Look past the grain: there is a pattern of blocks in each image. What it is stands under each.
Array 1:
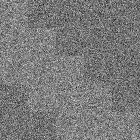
mirrored about the diagonal from the bottom left
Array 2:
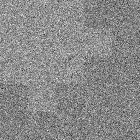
mirrored about the diagonal from the top left
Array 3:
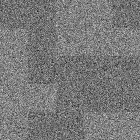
no symmetry
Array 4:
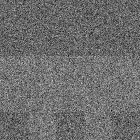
left and right mirror each other
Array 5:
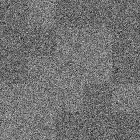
mirrored about the diagonal from the bottom left
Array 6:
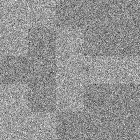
top and bottom mirror each other
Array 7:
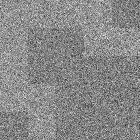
mirrored about the diagonal from the top left
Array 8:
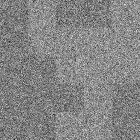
no symmetry
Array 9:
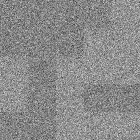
no symmetry
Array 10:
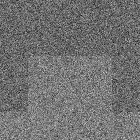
left and right mirror each other
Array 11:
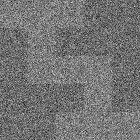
the same after a half turn
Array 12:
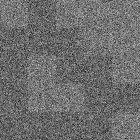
mirrored about the diagonal from the bottom left
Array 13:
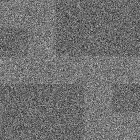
the same after a half turn
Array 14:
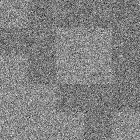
mirrored about the diagonal from the bottom left
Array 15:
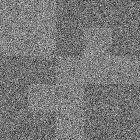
mirrored about the diagonal from the top left
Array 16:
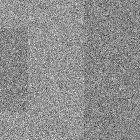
top and bottom mirror each other
